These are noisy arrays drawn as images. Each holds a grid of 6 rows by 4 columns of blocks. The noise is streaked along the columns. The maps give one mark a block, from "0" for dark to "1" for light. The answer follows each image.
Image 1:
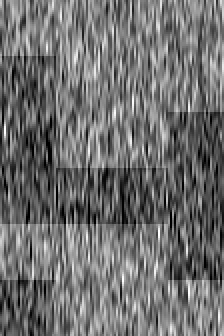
1 1 1 1
0 1 1 1
0 1 1 0
0 0 0 0
1 1 1 0
0 1 1 1
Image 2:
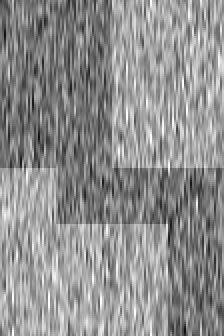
0 0 1 1
0 0 1 1
0 0 1 1
1 0 0 0
1 1 1 0
1 1 1 0
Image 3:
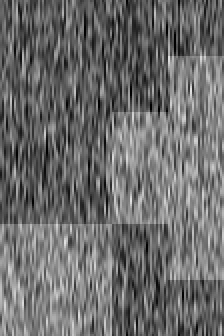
0 0 0 0
0 0 0 1
0 0 1 1
0 0 1 1
1 1 0 1
1 1 0 0
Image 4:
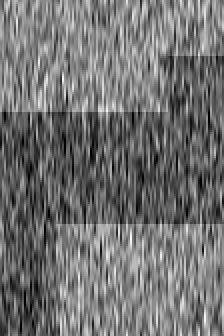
1 1 1 1
1 1 1 0
0 0 0 0
0 0 0 0
0 1 1 1
0 1 1 1
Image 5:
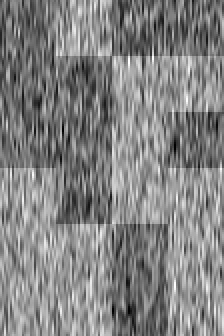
0 1 0 0
0 0 1 1
0 0 1 0
1 0 1 1
1 1 0 1
1 1 0 1
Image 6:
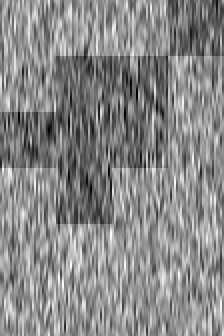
1 1 1 0
1 0 0 1
0 0 0 1
1 0 1 1
1 1 1 1
1 1 1 1
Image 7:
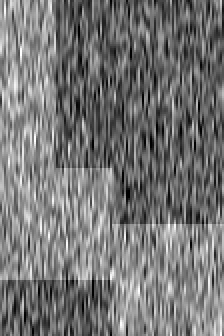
1 0 0 0
1 0 0 0
1 0 0 0
1 1 0 0
1 1 1 1
0 0 1 1
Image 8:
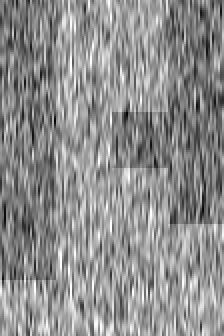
0 1 1 0
0 1 1 0
0 1 0 0
0 1 1 0
0 1 1 1
1 1 1 1
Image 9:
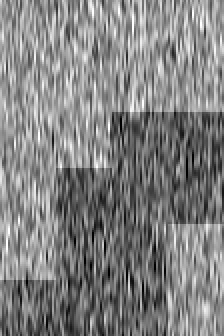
1 1 1 1
1 1 1 1
1 1 0 0
1 0 0 0
1 0 0 1
0 0 0 1
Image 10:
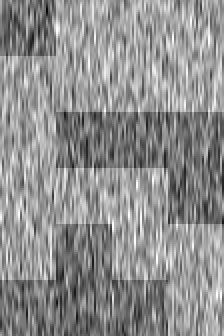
0 1 1 1
1 1 1 1
1 0 0 0
1 1 1 0
1 0 1 1
0 0 0 1
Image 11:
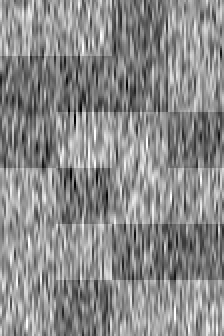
1 1 0 1
0 0 0 1
0 1 1 0
1 0 1 1
1 1 0 0
1 0 1 1
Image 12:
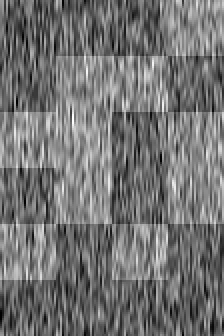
0 0 0 1
0 1 1 0
1 1 0 1
0 1 0 1
1 0 1 0
0 0 0 0
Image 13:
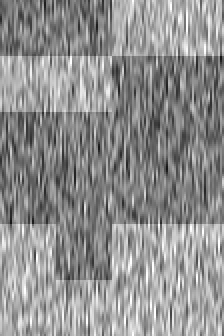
0 0 1 1
1 1 0 0
0 0 0 0
0 0 0 0
1 0 1 1
1 1 1 1
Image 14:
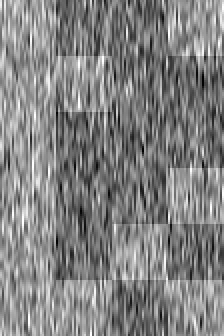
1 0 0 1
1 1 0 0
1 0 0 0
1 0 0 1
1 0 1 0
1 1 0 1
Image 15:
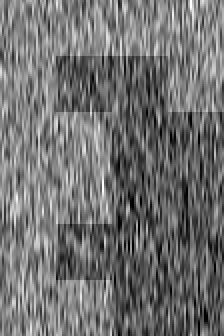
1 1 1 1
1 0 0 1
1 1 0 0
1 1 0 0
1 0 0 0
1 1 0 0
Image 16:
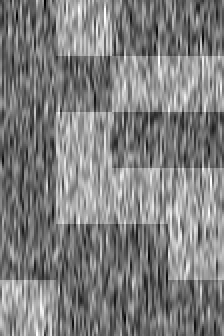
0 1 0 0
0 0 1 1
0 1 0 0
0 1 1 1
0 0 0 1
1 0 0 0
